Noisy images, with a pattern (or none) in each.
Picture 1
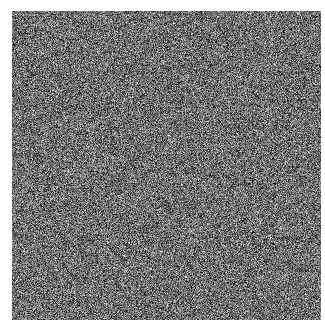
only noise
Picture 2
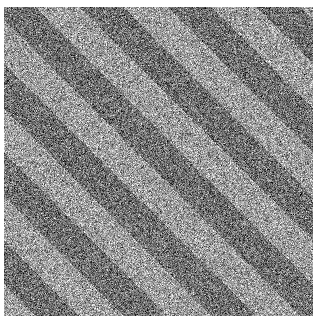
diagonal stripes
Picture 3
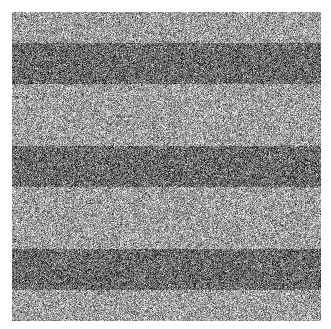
horizontal stripes
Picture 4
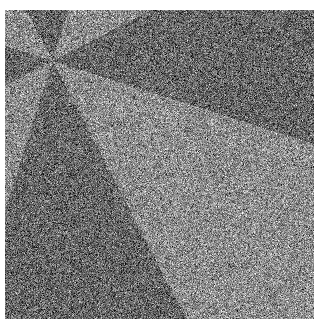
spokes from one point
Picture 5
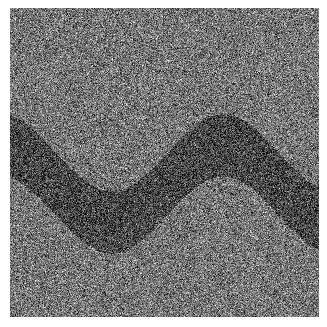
a wavy band
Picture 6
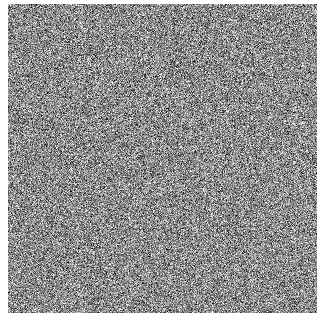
only noise
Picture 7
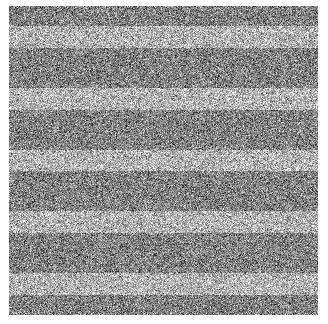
horizontal stripes
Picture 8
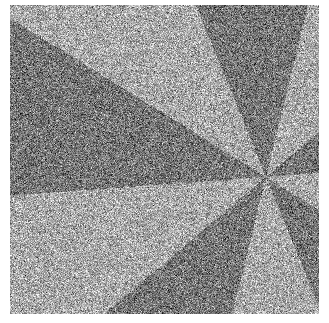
spokes from one point
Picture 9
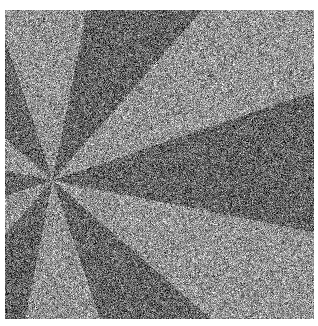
spokes from one point
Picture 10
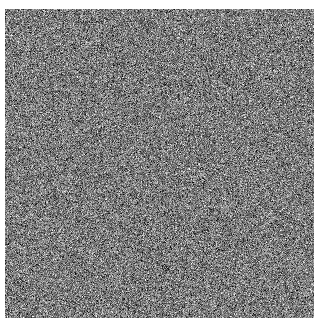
only noise
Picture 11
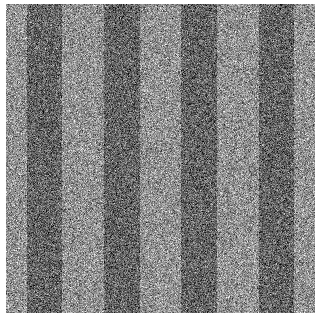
vertical stripes
